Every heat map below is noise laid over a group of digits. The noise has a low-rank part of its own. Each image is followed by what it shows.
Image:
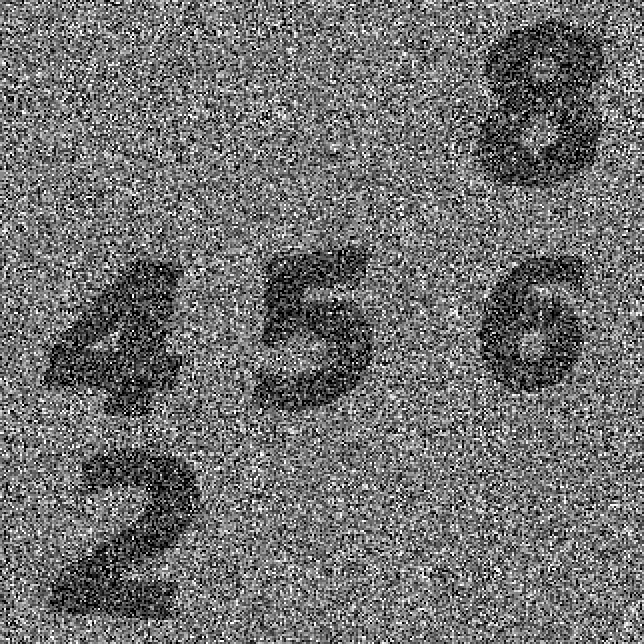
top right: 8; middle left: 4; centre: 5; middle right: 6; bottom left: 2
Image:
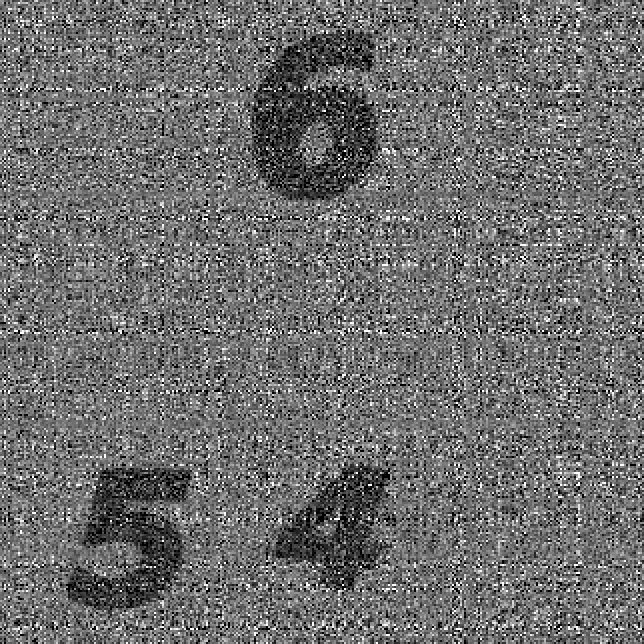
top middle: 6; bottom left: 5; bottom middle: 4
